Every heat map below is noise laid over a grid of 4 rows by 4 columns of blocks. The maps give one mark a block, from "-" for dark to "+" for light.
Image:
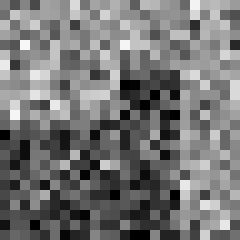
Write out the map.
+ + + +
+ + - +
- - - +
- - - +
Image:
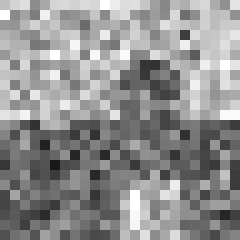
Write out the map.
+ + + +
+ + - +
- - - -
- - + -
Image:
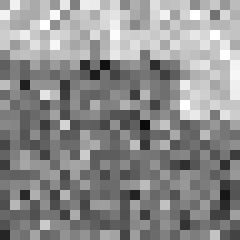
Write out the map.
+ + + +
- - - +
- - - -
- - - -
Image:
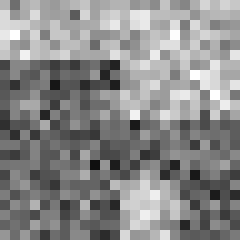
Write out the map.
+ + + +
- - + +
- - - -
- - + -
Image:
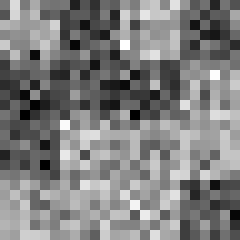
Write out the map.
+ - + -
- - - +
- + + +
+ + + -
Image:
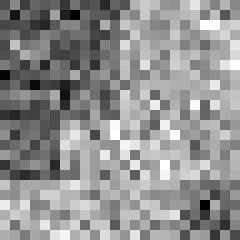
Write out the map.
- - + +
- - + +
- + + +
+ + + -
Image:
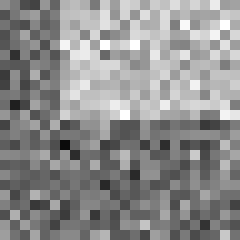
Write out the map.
- + + +
- + + +
- - - -
- - - -
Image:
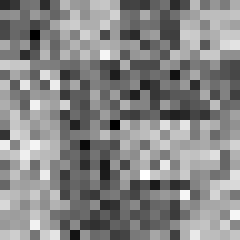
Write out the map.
- + - +
+ - - -
+ - + +
+ - - +
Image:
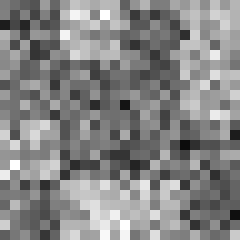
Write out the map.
- + - +
- - - +
+ - - -
- + + -
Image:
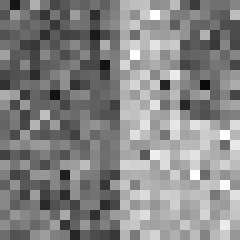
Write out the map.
- - + -
- - + -
- - + +
- - + +
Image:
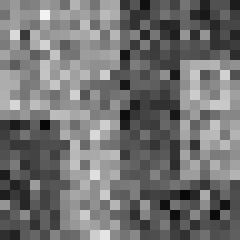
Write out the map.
+ + - -
+ + - +
- + - +
- + - -
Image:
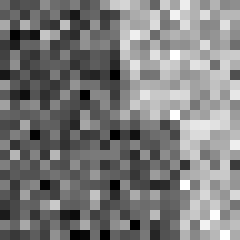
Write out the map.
- - + +
- - + +
- - - +
- - - +
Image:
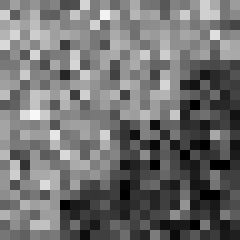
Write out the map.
+ + + +
+ + + -
+ + - -
+ - - -
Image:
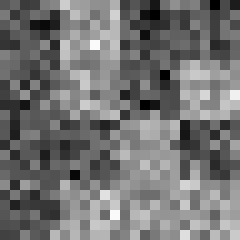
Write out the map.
- + - -
- + - +
- - + -
- + + +
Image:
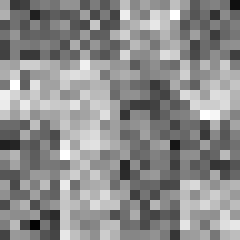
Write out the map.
- - + -
+ + - +
- + - -
- + - +
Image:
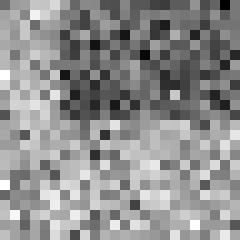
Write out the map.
+ - - -
+ - - -
+ + + +
+ + + +
